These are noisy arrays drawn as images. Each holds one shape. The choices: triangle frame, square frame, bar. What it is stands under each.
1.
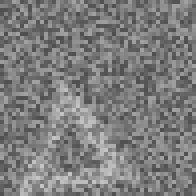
triangle frame
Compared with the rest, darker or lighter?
lighter
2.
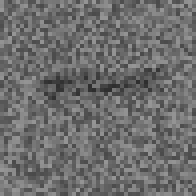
bar
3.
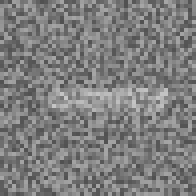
bar
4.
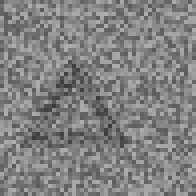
triangle frame
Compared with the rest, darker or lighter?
darker
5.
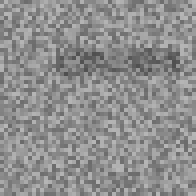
bar
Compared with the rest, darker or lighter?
darker
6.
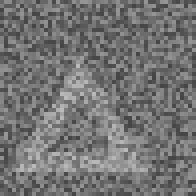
triangle frame
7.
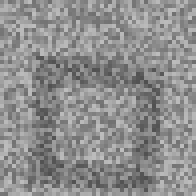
square frame
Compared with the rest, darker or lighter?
darker
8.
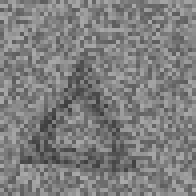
triangle frame
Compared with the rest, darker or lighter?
darker
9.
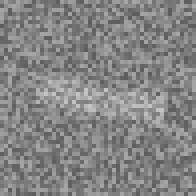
bar
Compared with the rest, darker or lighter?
lighter
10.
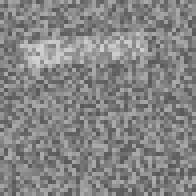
bar
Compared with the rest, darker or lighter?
lighter
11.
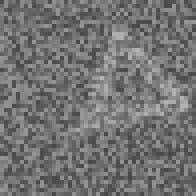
triangle frame
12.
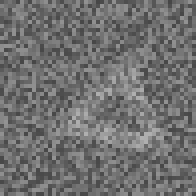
triangle frame
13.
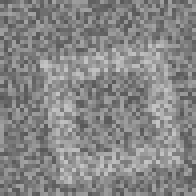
square frame
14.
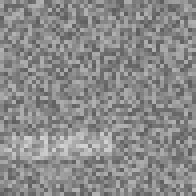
bar
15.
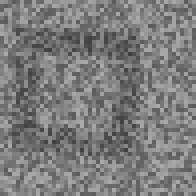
square frame
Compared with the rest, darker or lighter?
darker
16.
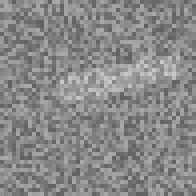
bar
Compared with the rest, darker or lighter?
lighter
